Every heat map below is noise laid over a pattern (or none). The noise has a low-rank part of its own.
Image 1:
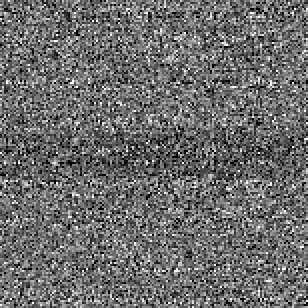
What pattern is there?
one band of rows
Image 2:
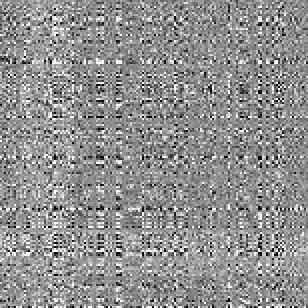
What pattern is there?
bands of rows crossing bands of columns
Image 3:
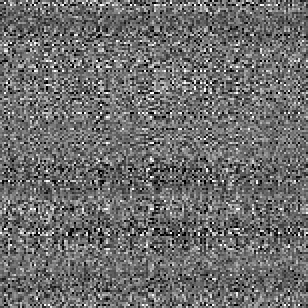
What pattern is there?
bands of rows
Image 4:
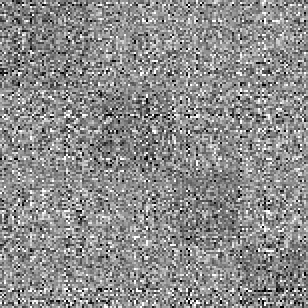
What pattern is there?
blocks along the diagonal
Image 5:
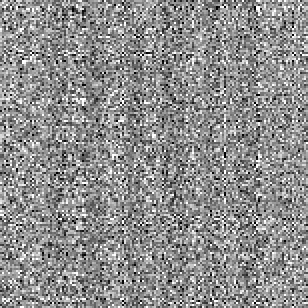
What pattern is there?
bands of columns
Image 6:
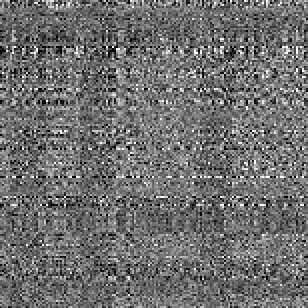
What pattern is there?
bands of rows crossing bands of columns
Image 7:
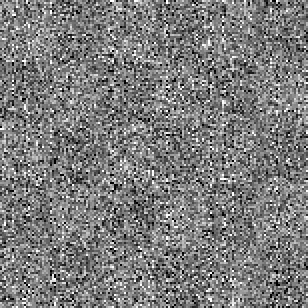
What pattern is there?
a checkerboard
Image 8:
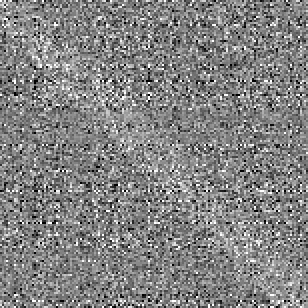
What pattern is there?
a diagonal band
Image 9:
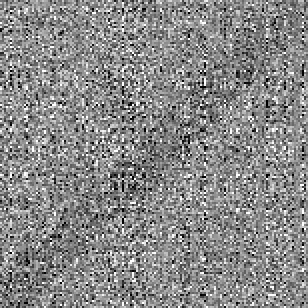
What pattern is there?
a diagonal band
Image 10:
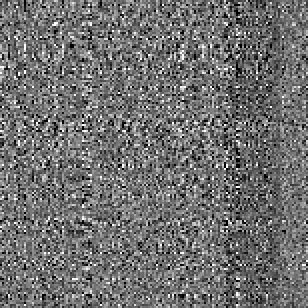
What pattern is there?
one band of columns
